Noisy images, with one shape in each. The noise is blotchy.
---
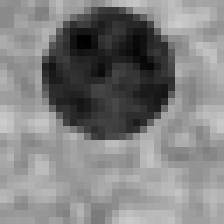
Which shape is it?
disc
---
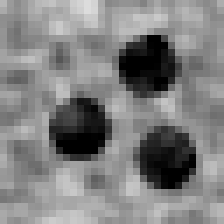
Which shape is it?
three dots
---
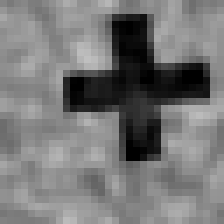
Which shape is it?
cross
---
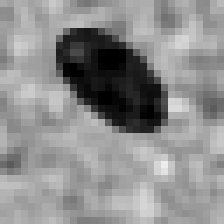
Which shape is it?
ellipse
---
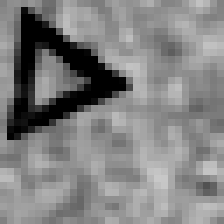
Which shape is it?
triangle frame
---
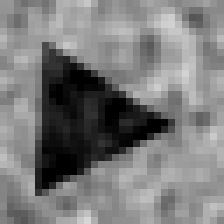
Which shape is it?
triangle
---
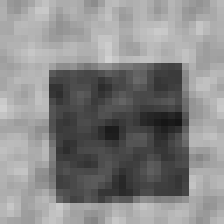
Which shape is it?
square
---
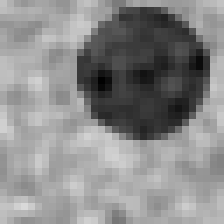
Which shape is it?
disc
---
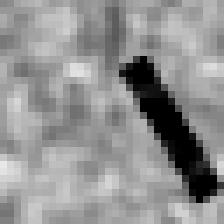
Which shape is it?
bar
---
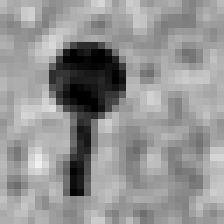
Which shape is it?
lollipop
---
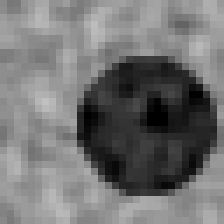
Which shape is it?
disc
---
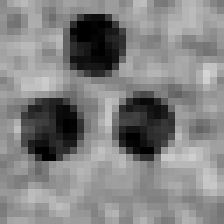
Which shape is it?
three dots
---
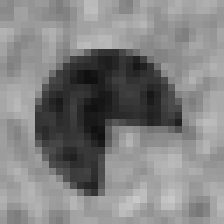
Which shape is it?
disc with a wedge cut out
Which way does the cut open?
down and right
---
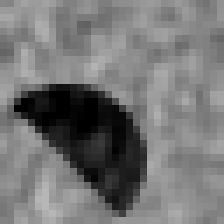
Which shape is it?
half disc
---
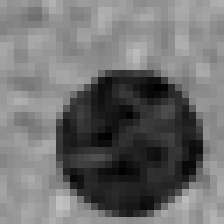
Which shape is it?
disc
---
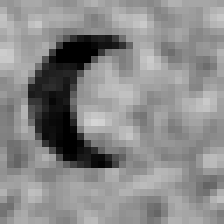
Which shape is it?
crescent
